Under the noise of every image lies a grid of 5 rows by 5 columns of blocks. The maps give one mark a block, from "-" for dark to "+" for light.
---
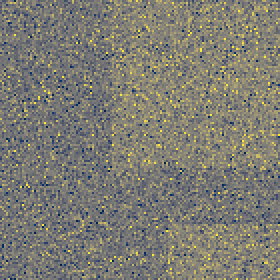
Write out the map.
- - + + +
- - + + +
- - + + +
- - - - -
- - - + +
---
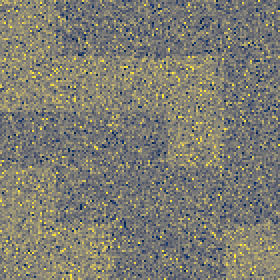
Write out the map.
+ - - - -
+ + + + -
- - - + -
+ - - - -
+ + - - +
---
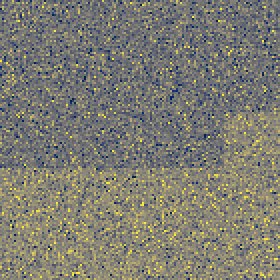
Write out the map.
- - - - -
- - - - -
- - - - +
+ + + + +
+ + + + +
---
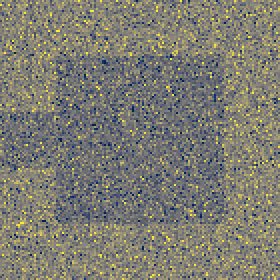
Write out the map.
+ + + + +
+ - - - +
- - - - +
+ - - - +
+ + + + +
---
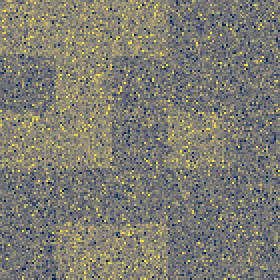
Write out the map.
+ + + - -
- + - - -
+ + - + -
- - - - -
- + + - -
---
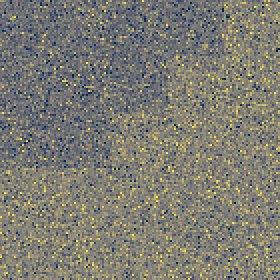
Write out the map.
- - - - +
- - - + +
- - + + +
+ + + + +
+ + + + +
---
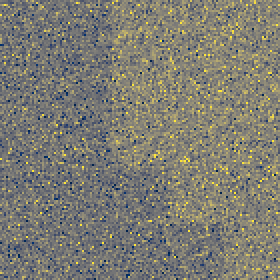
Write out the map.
- - + + +
- - + + +
- - + + +
- - - + +
- - - - +
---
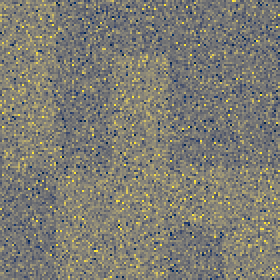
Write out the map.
+ - - - -
+ - + - -
+ - + - -
- + + + +
- + + - +
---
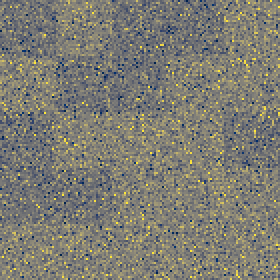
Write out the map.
- + - - +
+ - - + +
- + + + -
- - + + +
+ + + + +
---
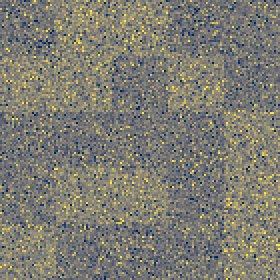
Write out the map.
- + + - -
+ + - + -
- - - - +
- + + - +
+ - - - +
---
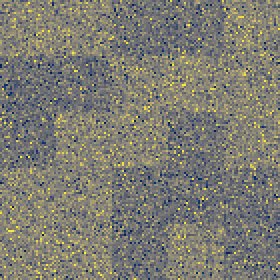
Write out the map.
+ + - - +
- - + + +
- + + - +
+ + - - -
+ + - + -
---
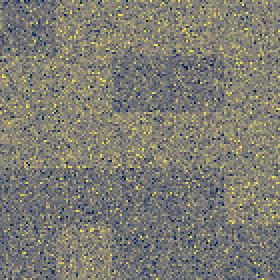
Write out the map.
- + + + +
+ + - - +
+ + + + +
- - - - +
- + - - -
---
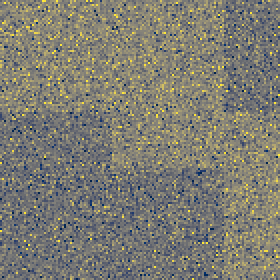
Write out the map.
+ + + + -
+ + + + -
- - + + +
- - - - +
- - - - +
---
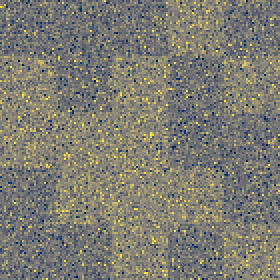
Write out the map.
- - - + -
+ - + - +
+ + + - -
- + + + -
- - + - +
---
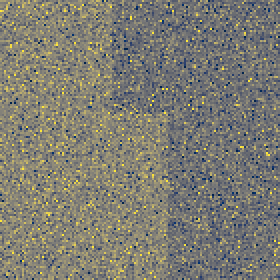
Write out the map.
+ + - - -
+ + - - -
+ + + - -
+ + + - -
+ + + - -
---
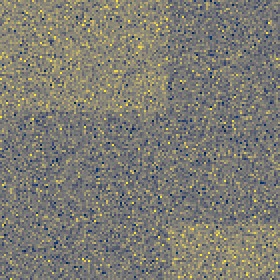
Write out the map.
+ + + - -
+ + + - -
- - - - -
- - - - -
- - - + +
